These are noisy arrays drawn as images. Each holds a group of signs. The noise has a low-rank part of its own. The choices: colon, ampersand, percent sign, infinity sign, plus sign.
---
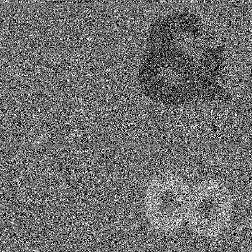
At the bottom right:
infinity sign
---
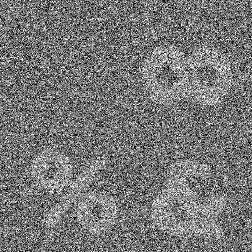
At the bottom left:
percent sign
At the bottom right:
ampersand
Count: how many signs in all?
3
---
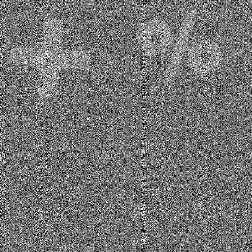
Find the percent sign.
top right
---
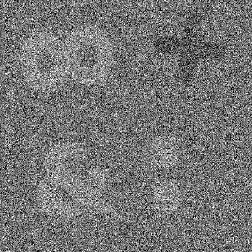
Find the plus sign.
top right
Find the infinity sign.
top left
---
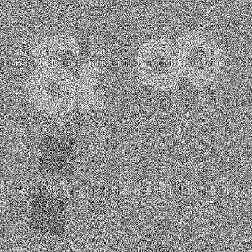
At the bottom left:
colon
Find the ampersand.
top left
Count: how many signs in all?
3
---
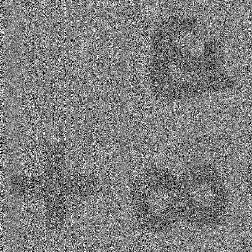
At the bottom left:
plus sign
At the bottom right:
infinity sign
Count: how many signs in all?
3
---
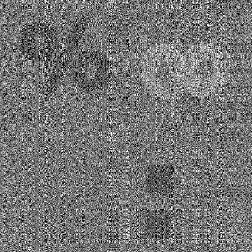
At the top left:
percent sign
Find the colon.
bottom right
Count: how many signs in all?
3
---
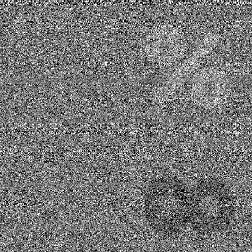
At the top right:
percent sign
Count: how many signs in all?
2
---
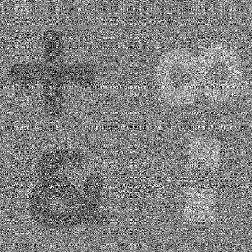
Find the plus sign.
top left
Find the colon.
bottom right
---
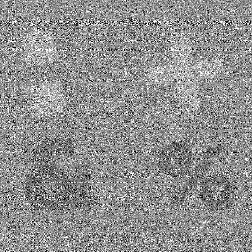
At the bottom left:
ampersand
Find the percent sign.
bottom right
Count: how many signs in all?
4
